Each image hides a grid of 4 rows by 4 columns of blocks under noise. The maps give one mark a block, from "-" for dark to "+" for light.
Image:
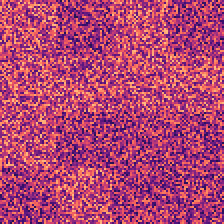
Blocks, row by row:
+ - + -
+ + + +
+ - - -
- + - -
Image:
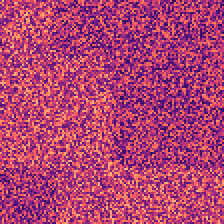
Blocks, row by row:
+ - - -
+ + - -
+ + - -
- + + +
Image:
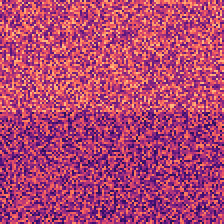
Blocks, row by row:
+ + + +
+ + + +
- - - -
- - - -
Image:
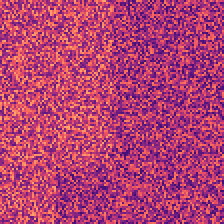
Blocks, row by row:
+ + - -
+ + - -
+ + - -
+ - - -
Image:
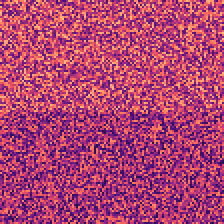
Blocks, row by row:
+ + + +
+ + + +
- - - -
- - - -
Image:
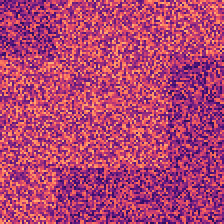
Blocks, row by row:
- + + +
+ + + -
+ + + -
+ - - -
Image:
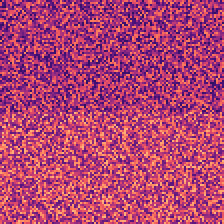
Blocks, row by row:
- - - -
- - - -
+ + + +
+ + + +
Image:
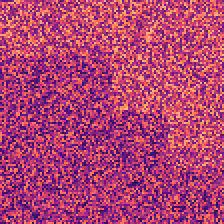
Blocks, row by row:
+ + + +
- - + +
- - - +
- - - -
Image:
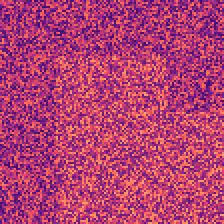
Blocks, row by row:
- - - -
- + + -
- + + +
- + + +
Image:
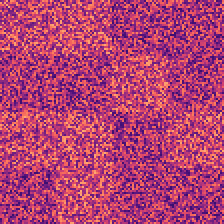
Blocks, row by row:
+ + - -
- - + -
+ + - +
- + - -
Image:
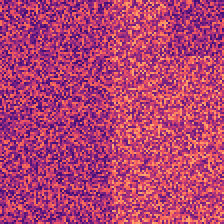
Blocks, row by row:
- - + -
- - + +
- - + +
- - + +
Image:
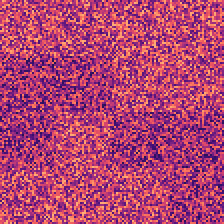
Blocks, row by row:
+ + + +
- - + +
- + - -
+ + + -
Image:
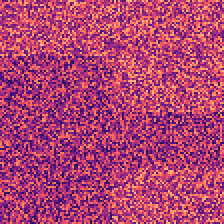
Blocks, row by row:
+ + + +
- - + +
- - - -
- - + +
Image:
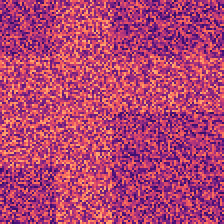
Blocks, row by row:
- + - -
+ + + +
+ + - -
- + - -
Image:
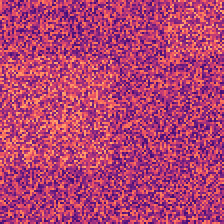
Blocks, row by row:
- - - +
+ + - -
+ + - -
- - - -
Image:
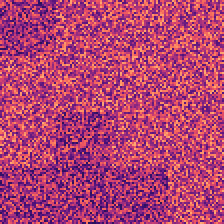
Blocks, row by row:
- + + +
+ + + +
+ - + +
- - - +
